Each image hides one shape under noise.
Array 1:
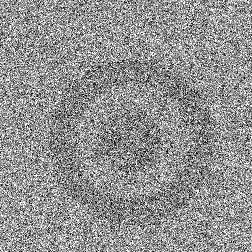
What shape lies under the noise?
bullseye
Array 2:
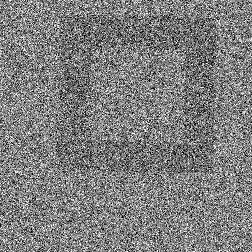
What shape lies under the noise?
square frame
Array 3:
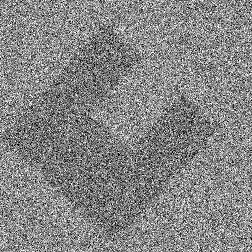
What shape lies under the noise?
square with a notch
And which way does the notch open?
up and right
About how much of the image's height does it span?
nearly all
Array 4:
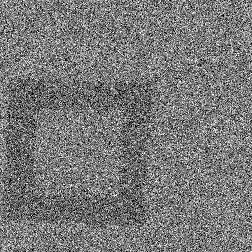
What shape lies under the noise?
square frame
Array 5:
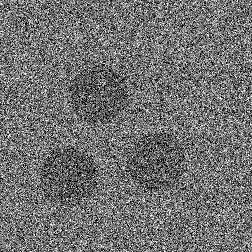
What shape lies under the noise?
three dots
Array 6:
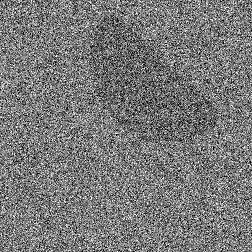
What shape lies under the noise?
half disc
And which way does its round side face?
down and left
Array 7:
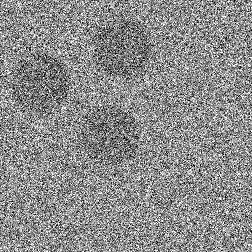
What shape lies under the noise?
three dots
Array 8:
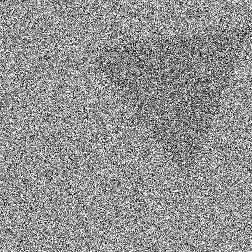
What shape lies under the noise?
triangle
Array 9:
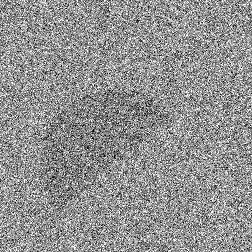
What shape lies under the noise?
half disc
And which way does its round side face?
up and left
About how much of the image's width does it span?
half
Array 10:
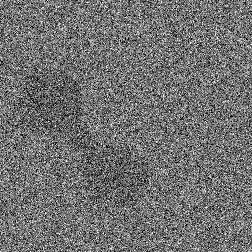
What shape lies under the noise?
dumbbell
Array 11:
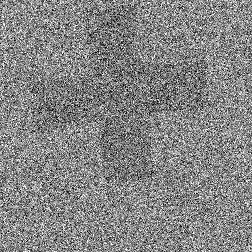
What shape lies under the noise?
cross
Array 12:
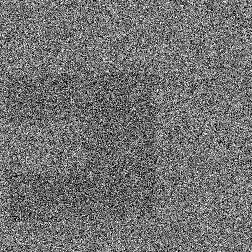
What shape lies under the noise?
square with a notch
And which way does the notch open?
left
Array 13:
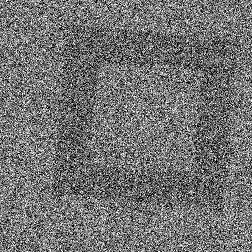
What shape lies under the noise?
square frame
